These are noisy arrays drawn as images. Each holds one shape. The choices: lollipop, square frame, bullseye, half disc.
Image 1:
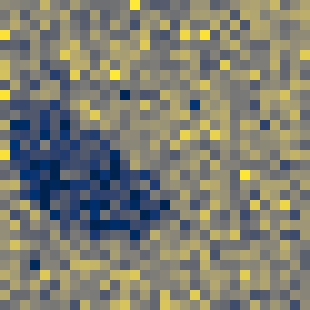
half disc
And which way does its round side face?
down and left
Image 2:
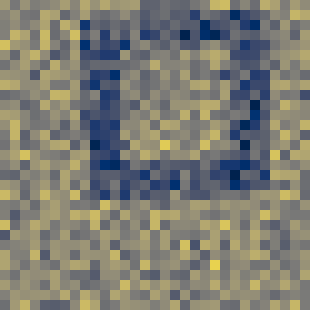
square frame
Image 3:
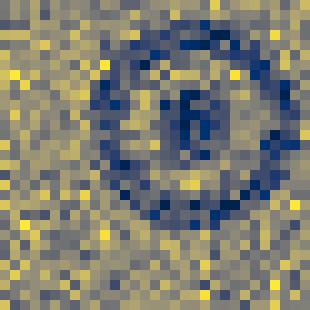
bullseye
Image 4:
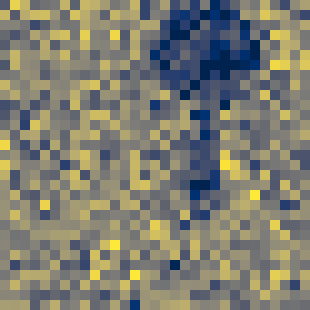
lollipop
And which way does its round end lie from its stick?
up
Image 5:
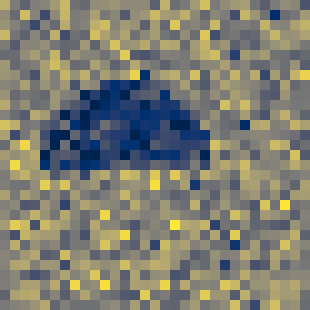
half disc
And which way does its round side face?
up
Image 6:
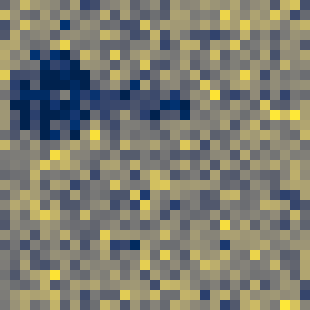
lollipop
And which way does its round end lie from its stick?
left
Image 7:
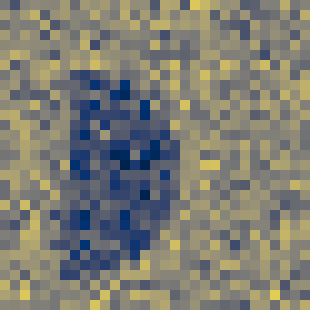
half disc
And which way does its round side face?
right
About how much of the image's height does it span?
two thirds
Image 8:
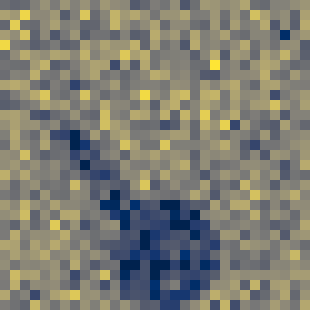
lollipop
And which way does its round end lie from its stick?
down and right
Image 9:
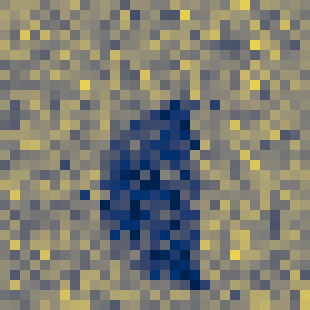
half disc
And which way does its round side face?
left
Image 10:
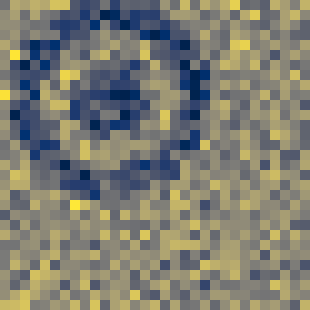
bullseye
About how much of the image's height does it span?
two thirds
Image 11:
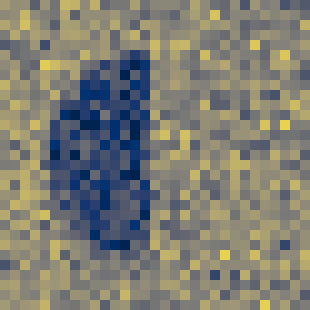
half disc
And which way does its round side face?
left
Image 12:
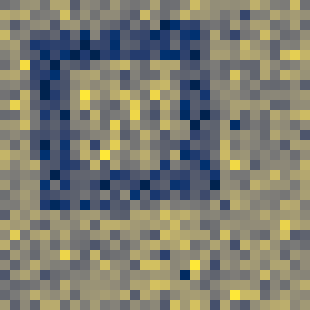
square frame
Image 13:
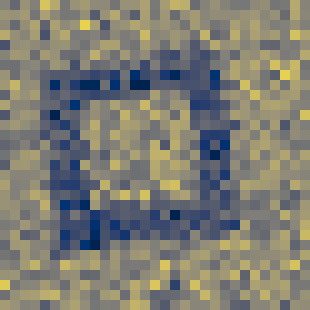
square frame
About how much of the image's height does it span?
two thirds
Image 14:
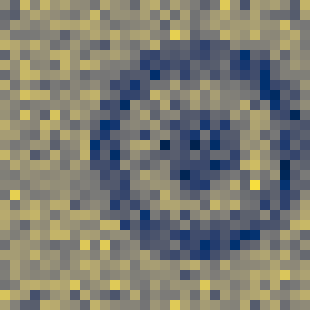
bullseye
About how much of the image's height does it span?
two thirds
